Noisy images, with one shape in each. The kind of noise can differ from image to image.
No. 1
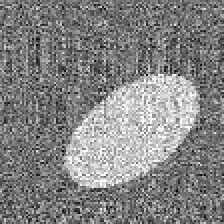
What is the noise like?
low rank plus noise
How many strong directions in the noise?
five to eight
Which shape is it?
ellipse
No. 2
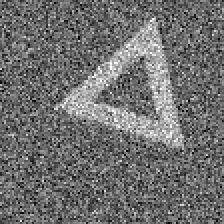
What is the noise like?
independent entries
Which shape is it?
triangle frame
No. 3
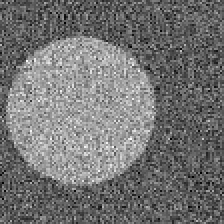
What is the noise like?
low rank plus noise
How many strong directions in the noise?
five to eight
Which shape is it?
disc
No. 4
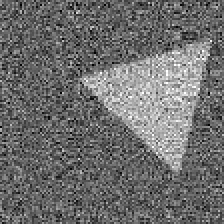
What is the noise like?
low rank plus noise
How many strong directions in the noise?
five to eight
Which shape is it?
triangle
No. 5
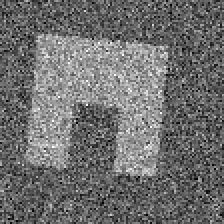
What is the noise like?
independent entries
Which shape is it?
square with a notch
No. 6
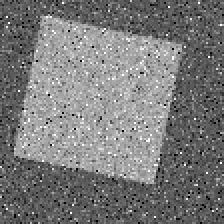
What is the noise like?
heavy tails
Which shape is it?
square
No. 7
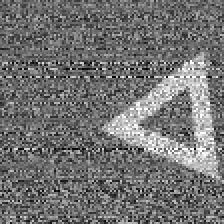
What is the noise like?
rows of uneven size
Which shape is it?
triangle frame
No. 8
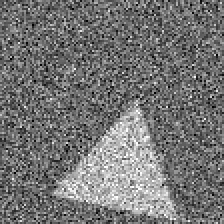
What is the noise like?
independent entries
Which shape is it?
triangle
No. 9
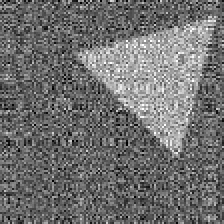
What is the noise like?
low rank plus noise
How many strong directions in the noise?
three or four
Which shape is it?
triangle
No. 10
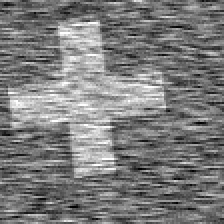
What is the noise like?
streaked along the rows
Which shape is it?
cross
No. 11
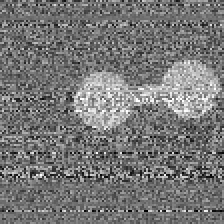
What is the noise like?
rows of uneven size
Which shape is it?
dumbbell
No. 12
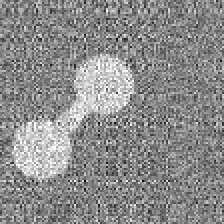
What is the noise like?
low rank plus noise
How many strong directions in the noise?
three or four
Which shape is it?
dumbbell
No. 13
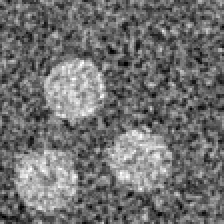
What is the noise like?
blotchy
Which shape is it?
three dots
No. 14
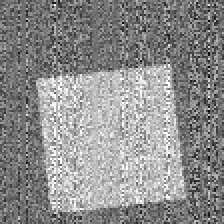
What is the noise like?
columns of uneven size
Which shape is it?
square
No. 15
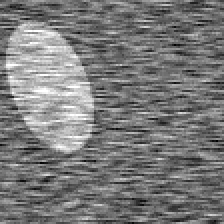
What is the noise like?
streaked along the rows
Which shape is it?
ellipse
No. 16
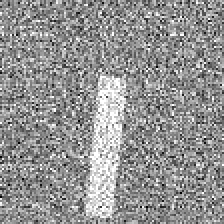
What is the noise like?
low rank plus noise
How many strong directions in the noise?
five to eight
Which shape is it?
bar
